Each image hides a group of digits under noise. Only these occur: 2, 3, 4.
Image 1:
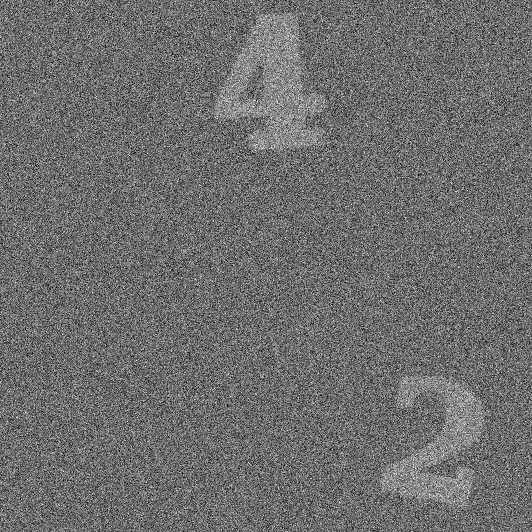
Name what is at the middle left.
nothing
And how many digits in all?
2
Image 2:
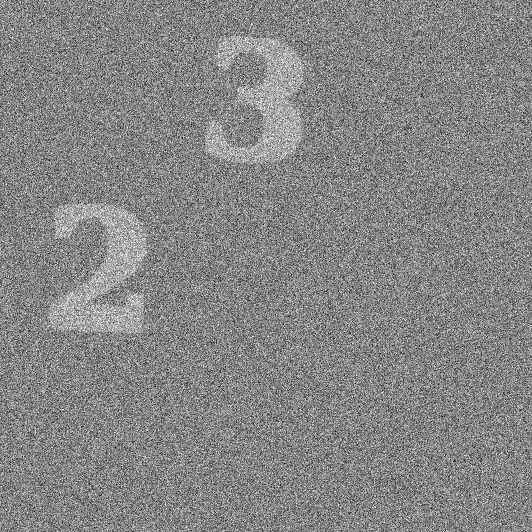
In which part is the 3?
top middle
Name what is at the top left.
nothing
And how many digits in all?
2
